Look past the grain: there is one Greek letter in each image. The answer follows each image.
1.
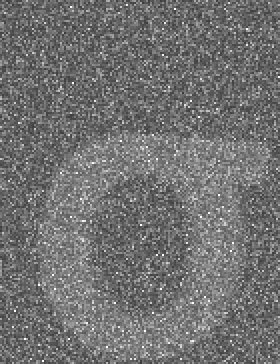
sigma
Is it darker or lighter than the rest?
lighter
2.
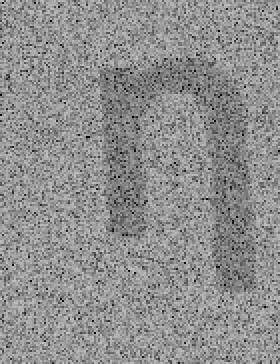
eta
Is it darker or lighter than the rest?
darker
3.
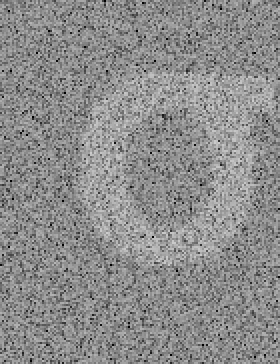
sigma
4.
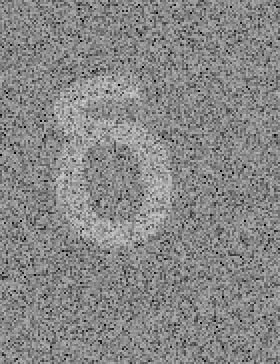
delta
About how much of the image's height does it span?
half
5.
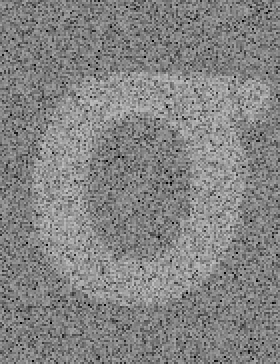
sigma
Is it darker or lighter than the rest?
lighter
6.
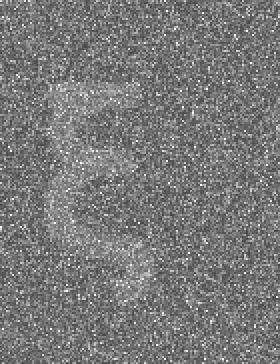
xi
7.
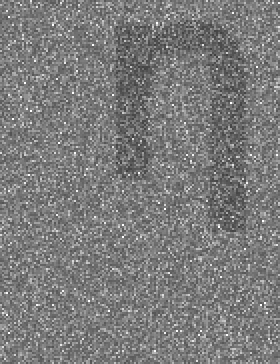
eta
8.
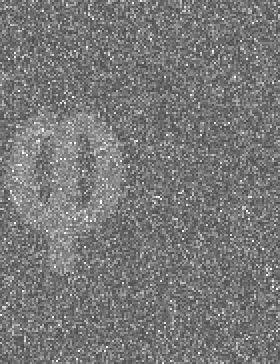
phi
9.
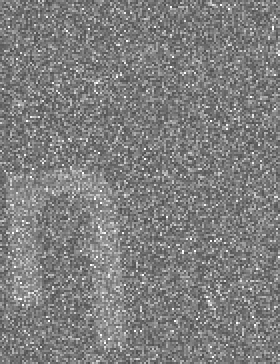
eta
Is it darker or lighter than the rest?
lighter
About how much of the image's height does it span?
half
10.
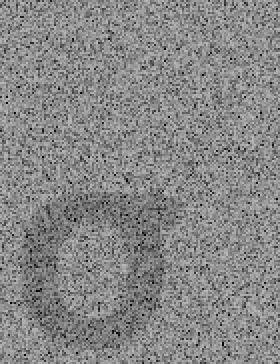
sigma
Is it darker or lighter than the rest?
darker
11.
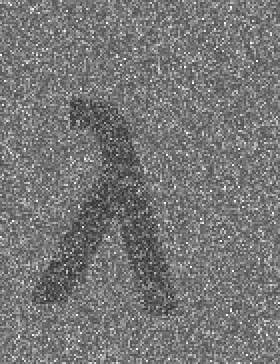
lambda
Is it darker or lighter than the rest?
darker
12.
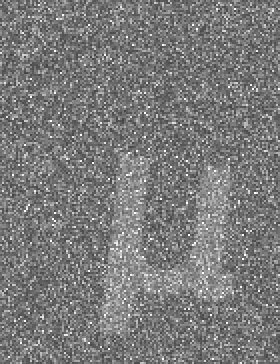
mu
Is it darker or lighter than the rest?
lighter
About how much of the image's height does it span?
half
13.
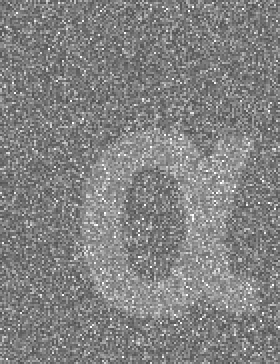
alpha
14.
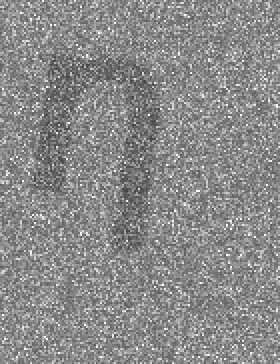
eta
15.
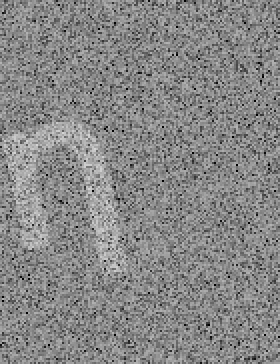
eta
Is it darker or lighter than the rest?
lighter
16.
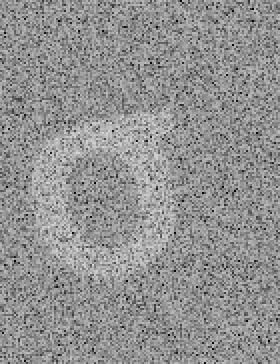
sigma
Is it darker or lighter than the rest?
lighter
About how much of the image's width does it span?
half
